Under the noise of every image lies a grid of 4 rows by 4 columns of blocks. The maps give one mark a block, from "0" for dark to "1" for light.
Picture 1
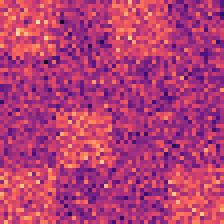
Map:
1010
0000
0100
1001
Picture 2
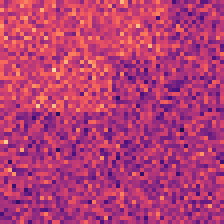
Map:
1110
1100
0000
0000
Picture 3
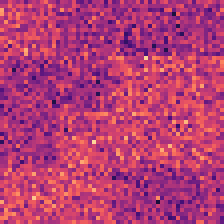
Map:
1000
0011
0111
1100
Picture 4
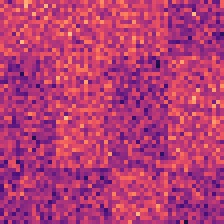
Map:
1110
0101
0101
0010
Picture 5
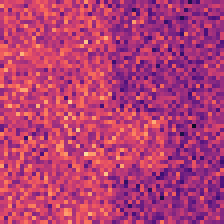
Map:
1100
1100
1110
1100
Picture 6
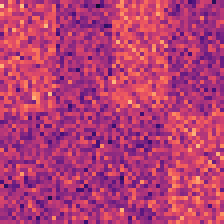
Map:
1010
1010
0001
0001
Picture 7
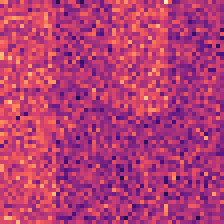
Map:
1010
1010
1000
1000
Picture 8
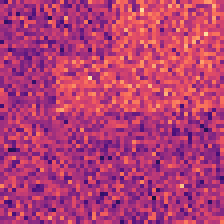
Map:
0011
0111
0000
0000
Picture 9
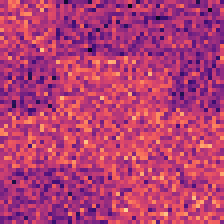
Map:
1000
0110
1111
0011
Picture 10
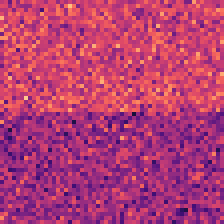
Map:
1111
1111
0000
0000
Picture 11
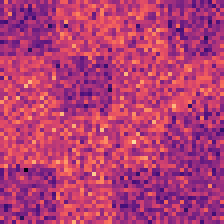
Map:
0110
1011
1110
0100
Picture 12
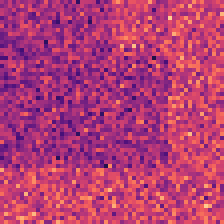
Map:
0011
0001
0001
1111
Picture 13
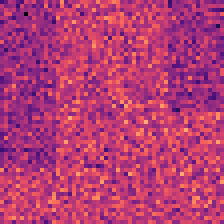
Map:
0110
0110
0111
1111
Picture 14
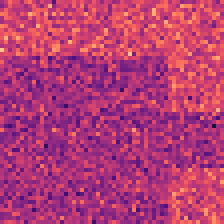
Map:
1111
0001
0000
0001
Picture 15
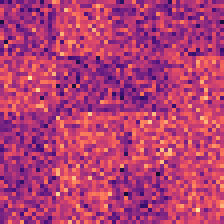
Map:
0100
1001
0111
0101
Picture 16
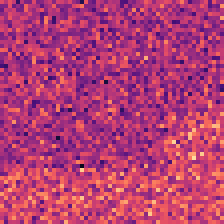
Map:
0000
0000
0001
1111
